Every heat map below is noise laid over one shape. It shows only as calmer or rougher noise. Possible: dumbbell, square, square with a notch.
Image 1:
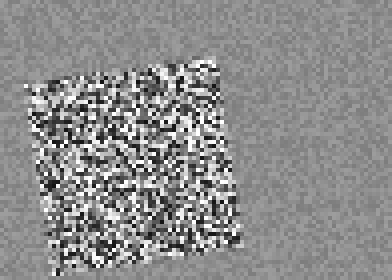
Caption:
rough square
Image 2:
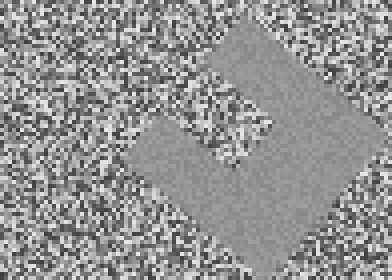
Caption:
calm square with a notch
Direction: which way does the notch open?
up and left
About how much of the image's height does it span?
nearly all
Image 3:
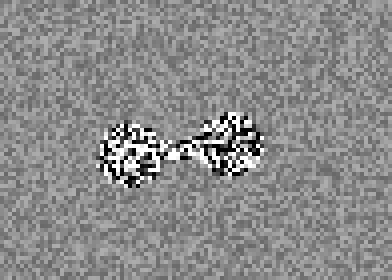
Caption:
rough dumbbell, centre
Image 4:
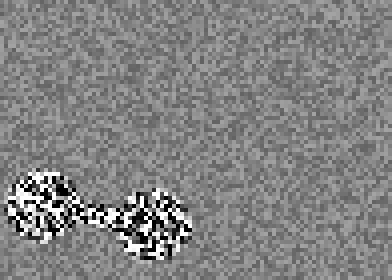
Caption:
rough dumbbell
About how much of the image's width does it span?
half
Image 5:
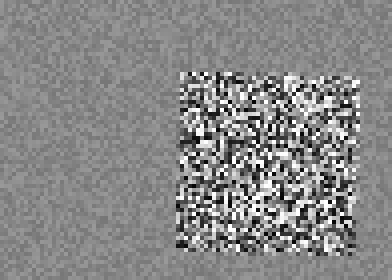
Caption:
rough square
